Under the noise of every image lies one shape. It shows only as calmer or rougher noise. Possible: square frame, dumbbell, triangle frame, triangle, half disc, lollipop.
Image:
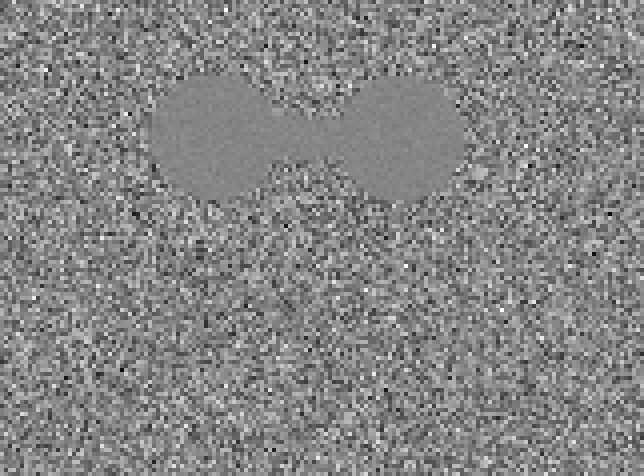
dumbbell
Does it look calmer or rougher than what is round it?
calmer
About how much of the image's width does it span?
half
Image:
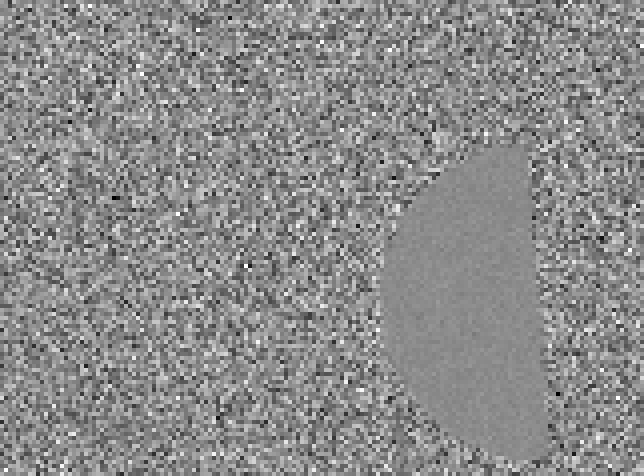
half disc
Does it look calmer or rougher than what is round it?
calmer
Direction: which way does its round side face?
left
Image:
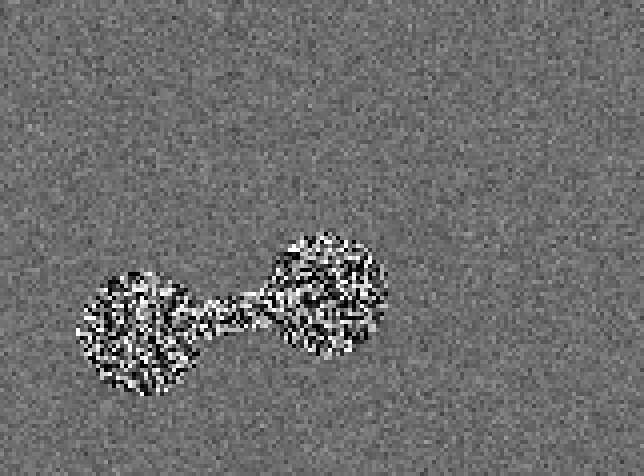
dumbbell
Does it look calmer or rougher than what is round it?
rougher
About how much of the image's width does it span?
half
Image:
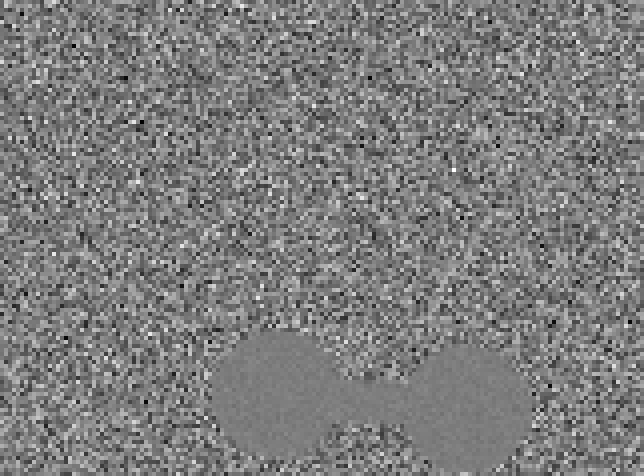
dumbbell
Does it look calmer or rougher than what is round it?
calmer
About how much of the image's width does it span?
half
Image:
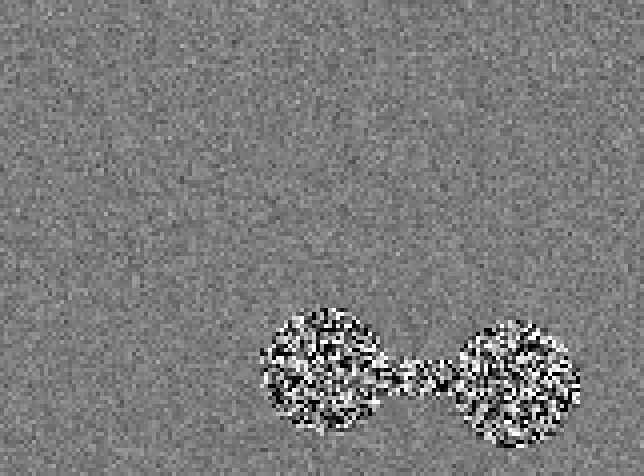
dumbbell
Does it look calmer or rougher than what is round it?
rougher
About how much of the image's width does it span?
half
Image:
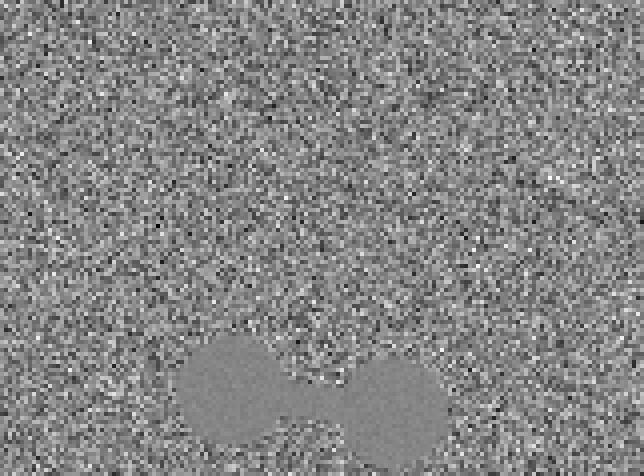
dumbbell
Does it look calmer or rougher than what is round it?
calmer
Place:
bottom middle
